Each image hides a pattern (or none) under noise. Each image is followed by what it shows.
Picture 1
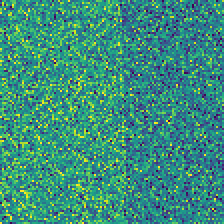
a sharp edge
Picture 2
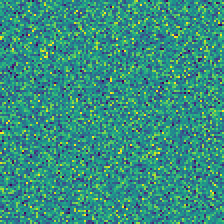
only noise
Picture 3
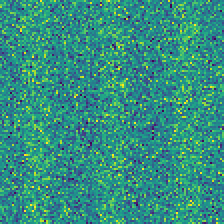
vertical stripes
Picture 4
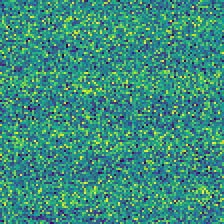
horizontal stripes
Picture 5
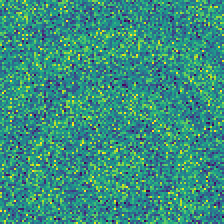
rings round one point
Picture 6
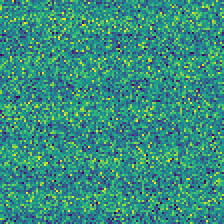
horizontal stripes
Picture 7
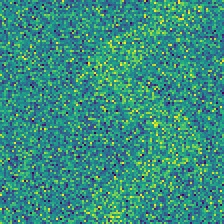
a wavy band
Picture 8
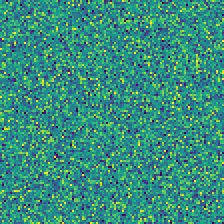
only noise
